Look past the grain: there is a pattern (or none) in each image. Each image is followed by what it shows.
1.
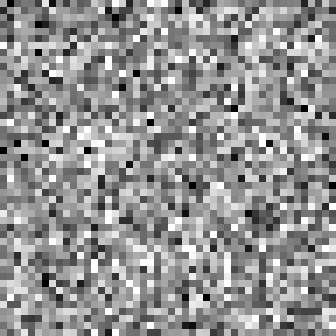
only noise
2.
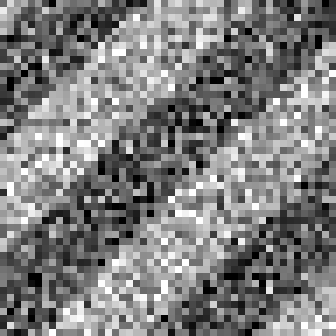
diagonal stripes
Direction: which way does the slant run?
bottom left to top right
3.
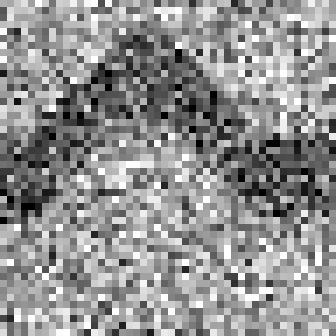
a wavy band
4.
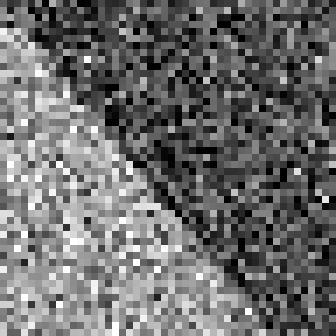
a sharp edge
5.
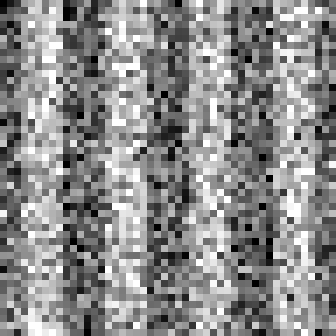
vertical stripes
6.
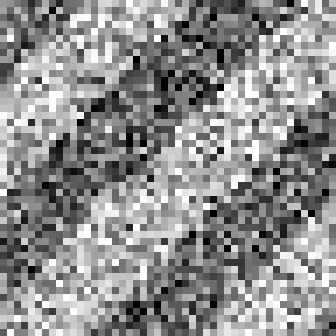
diagonal stripes
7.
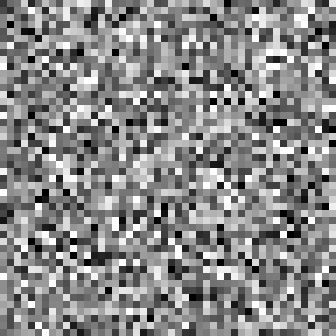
only noise
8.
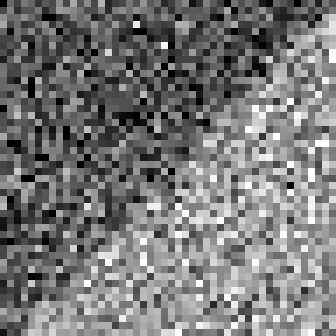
a sharp edge
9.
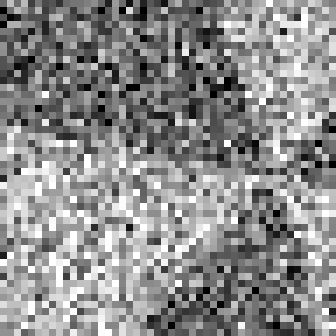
spokes from one point
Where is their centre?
middle right
